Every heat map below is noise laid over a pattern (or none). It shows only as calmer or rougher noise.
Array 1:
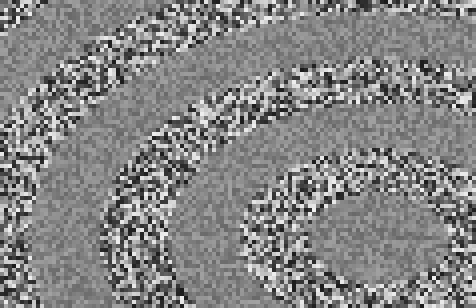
rings round one point
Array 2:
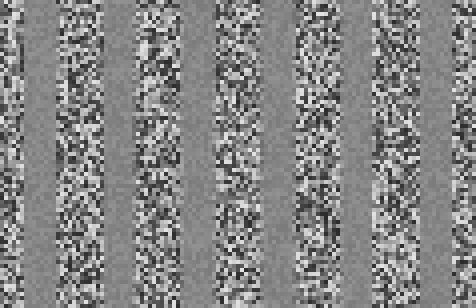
vertical stripes
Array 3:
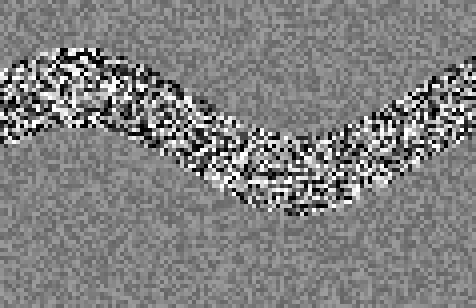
a wavy band
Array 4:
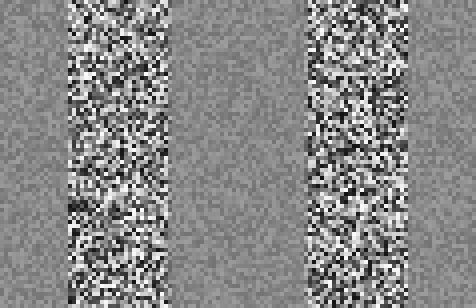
vertical stripes
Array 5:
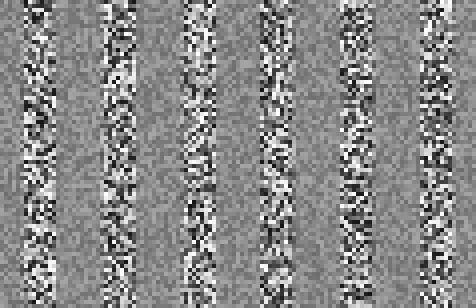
vertical stripes
